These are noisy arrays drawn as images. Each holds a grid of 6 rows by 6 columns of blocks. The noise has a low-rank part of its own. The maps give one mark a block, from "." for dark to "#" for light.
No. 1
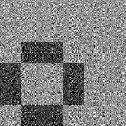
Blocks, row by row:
# # # # # #
# # # # # #
# . . # # #
. # # . # #
. # # . # #
# . . # # #
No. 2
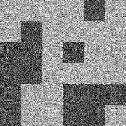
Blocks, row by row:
# # # # . #
# . # # # #
. . # . # #
. . # # # #
. # # . . .
. # # . . #
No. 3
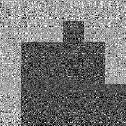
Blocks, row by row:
# # # # # #
# # # . # #
# . . . . #
# . . . . #
# . . . . .
# . . . . .
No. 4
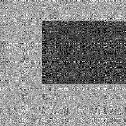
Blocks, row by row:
# # # # # #
# # . . . .
# # . . . .
# # . . . .
# # # # # #
# # # # # #
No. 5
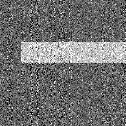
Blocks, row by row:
. . . . . .
. . . . . .
. # # # # #
. . . . . .
. . . . . .
. . . . . .
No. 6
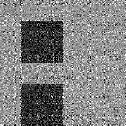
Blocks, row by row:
# # # # # #
# . . # # #
# . . # # #
# # # # # #
# . . # # #
# . . # # #
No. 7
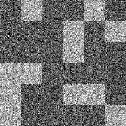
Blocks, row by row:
. # . . # .
. . . # . #
. . . # . .
# # . . . .
# . . # # .
# . . . . #
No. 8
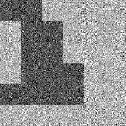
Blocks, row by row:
. . # # # #
# . . # # #
# . . # # #
# . . . # #
. . . . # #
# # # # # #
